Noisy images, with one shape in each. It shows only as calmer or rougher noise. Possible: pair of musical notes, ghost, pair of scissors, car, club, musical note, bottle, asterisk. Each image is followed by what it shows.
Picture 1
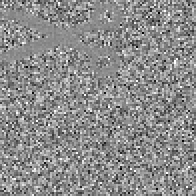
pair of scissors
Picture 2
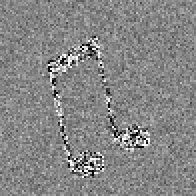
pair of musical notes
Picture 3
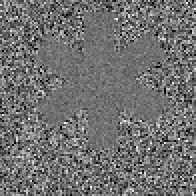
asterisk
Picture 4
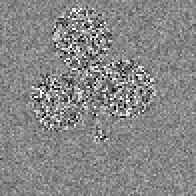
club
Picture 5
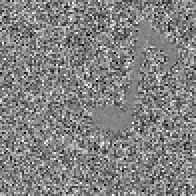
musical note
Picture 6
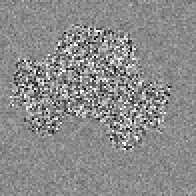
car
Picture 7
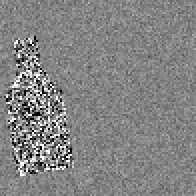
bottle
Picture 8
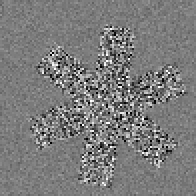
asterisk
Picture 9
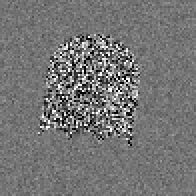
ghost
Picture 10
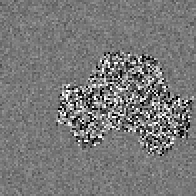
car
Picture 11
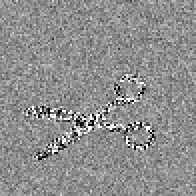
pair of scissors
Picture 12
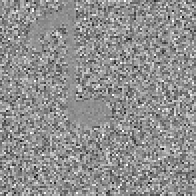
musical note
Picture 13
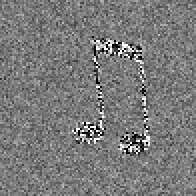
pair of musical notes
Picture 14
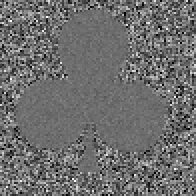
club
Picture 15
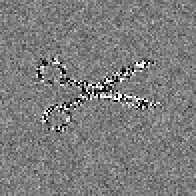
pair of scissors
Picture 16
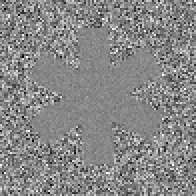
asterisk
